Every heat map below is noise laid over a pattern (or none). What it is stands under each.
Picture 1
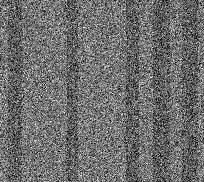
bands of columns
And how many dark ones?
5
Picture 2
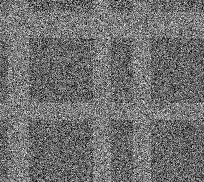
bands of rows crossing bands of columns
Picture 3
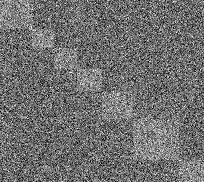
blocks along the diagonal
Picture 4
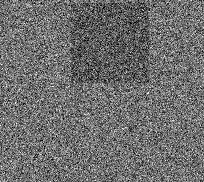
one block
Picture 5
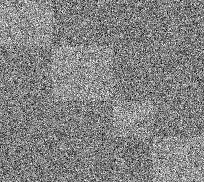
blocks along the diagonal
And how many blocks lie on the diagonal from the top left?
4
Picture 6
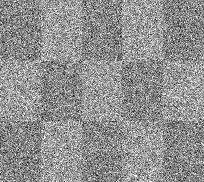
a checkerboard
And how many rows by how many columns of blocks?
3 by 5
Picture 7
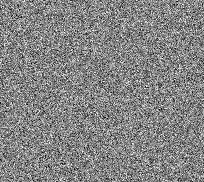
only noise
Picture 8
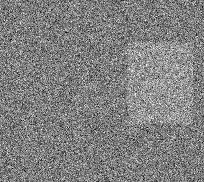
one block
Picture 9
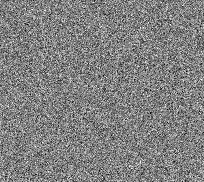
only noise
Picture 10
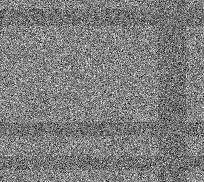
bands of rows crossing bands of columns
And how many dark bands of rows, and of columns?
3 and 1
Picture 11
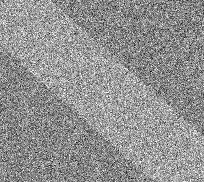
a diagonal band
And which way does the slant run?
top left to bottom right
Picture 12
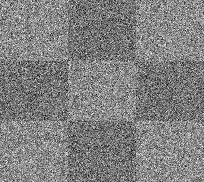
a checkerboard
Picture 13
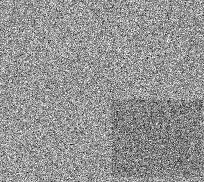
one block
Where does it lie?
bottom right
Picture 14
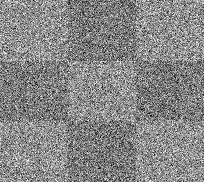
a checkerboard
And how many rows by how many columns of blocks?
3 by 3
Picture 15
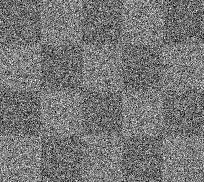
a checkerboard
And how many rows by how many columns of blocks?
4 by 5
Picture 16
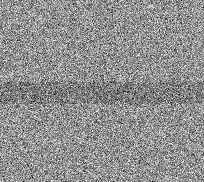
one band of rows
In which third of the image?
middle
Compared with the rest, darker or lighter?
darker
